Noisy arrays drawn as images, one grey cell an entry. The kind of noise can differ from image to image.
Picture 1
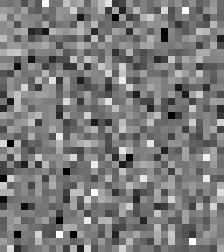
heavy tails
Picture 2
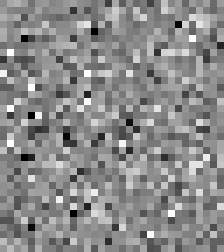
heavy tails
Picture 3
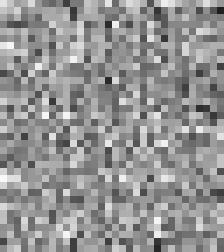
low rank plus noise
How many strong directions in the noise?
three or four
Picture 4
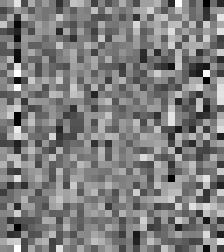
columns of uneven size
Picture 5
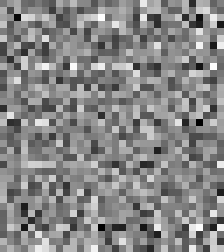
low rank plus noise
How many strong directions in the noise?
two
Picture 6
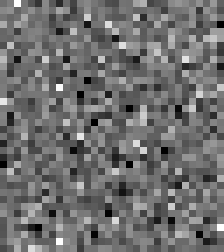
heavy tails
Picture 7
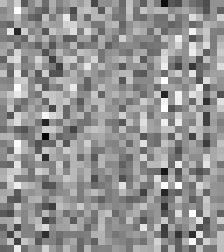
columns of uneven size
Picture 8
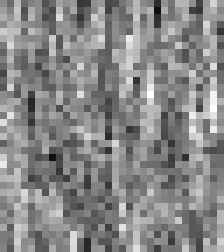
streaked along the columns
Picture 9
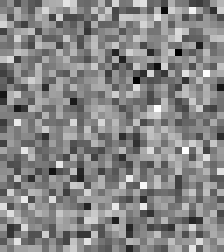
independent entries
